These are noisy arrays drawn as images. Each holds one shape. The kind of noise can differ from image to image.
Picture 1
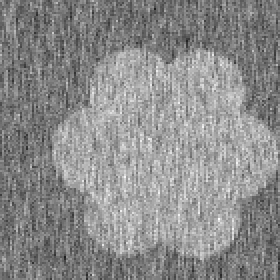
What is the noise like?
streaked along the columns
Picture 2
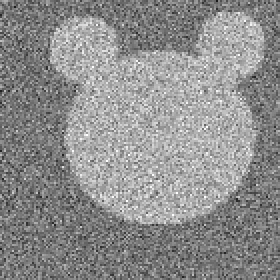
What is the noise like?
low rank plus noise
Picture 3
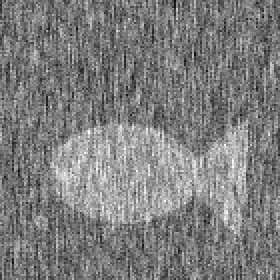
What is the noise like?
streaked along the columns
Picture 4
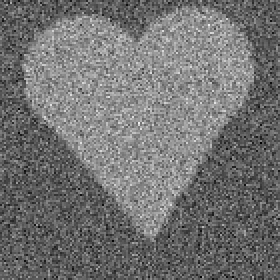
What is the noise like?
low rank plus noise
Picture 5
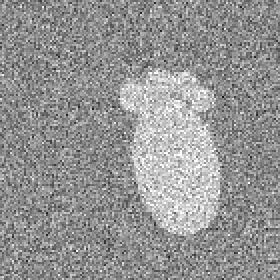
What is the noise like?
low rank plus noise
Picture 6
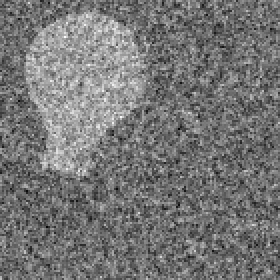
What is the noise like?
blotchy
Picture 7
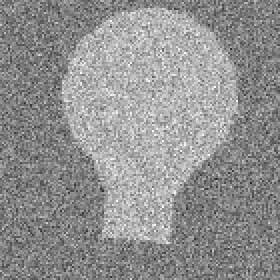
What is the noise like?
independent entries
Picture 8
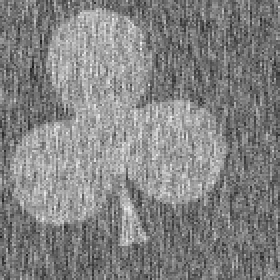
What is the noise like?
streaked along the columns
